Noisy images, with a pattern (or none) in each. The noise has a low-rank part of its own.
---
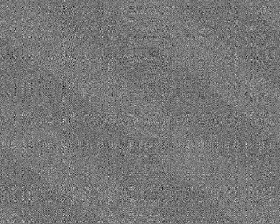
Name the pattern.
diagonal stripes
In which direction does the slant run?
top left to bottom right
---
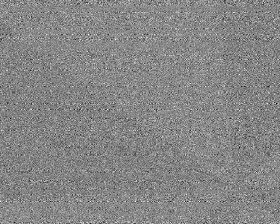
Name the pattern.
spokes from one point
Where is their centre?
bottom right
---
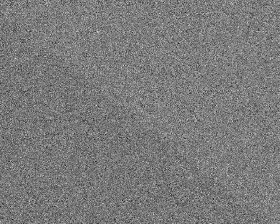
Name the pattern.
a sharp edge
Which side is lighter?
top right
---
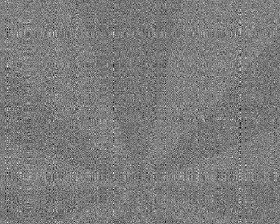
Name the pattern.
spokes from one point
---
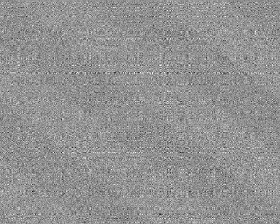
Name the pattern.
diagonal stripes
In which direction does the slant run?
top left to bottom right
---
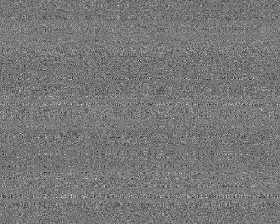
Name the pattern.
horizontal stripes
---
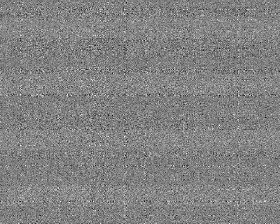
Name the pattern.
horizontal stripes
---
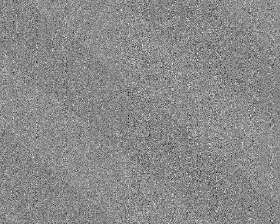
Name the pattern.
diagonal stripes
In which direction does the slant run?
top left to bottom right
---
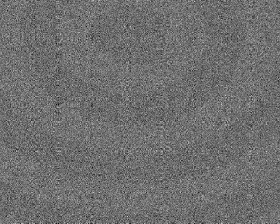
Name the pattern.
rings round one point
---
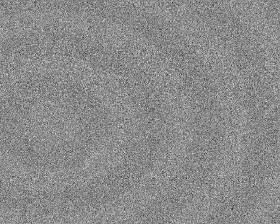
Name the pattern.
rings round one point
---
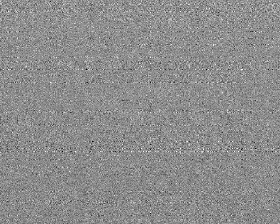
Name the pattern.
a smooth slope
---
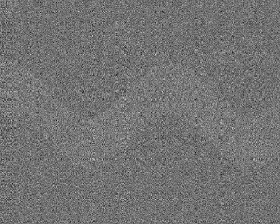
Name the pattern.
a wavy band
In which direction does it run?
left to right
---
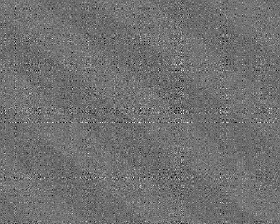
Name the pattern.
diagonal stripes
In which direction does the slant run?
top left to bottom right
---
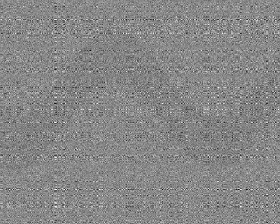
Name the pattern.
a wavy band
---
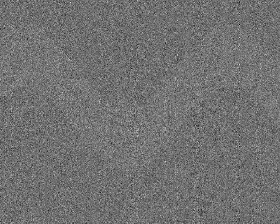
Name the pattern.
a wavy band
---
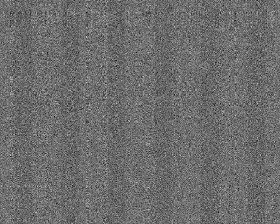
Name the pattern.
vertical stripes
